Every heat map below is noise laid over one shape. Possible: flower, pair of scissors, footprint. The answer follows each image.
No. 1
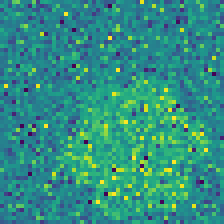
flower
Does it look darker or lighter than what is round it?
lighter
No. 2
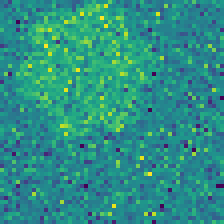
flower
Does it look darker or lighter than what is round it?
lighter
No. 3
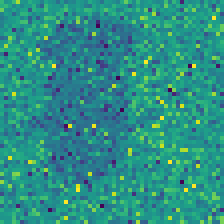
footprint
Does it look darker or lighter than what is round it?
darker
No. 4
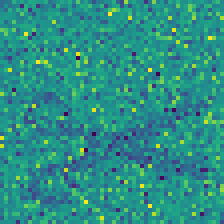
pair of scissors
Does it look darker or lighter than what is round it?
darker
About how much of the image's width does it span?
nearly all
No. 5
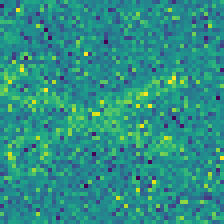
pair of scissors
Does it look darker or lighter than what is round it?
lighter
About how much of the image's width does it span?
nearly all
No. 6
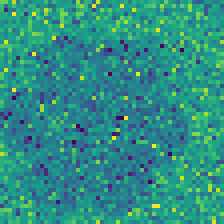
flower
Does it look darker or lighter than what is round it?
darker
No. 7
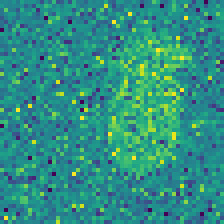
footprint
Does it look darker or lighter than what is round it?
lighter
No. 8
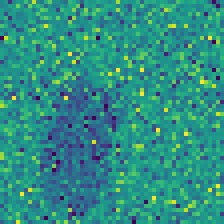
footprint
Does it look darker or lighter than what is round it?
darker
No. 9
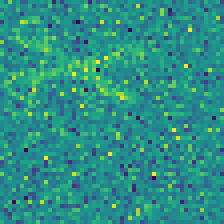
pair of scissors
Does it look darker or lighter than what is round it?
lighter
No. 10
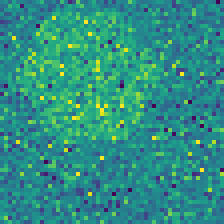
flower
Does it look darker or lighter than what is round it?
lighter
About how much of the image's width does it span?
two thirds
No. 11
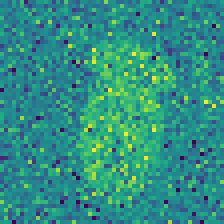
footprint
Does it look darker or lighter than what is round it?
lighter
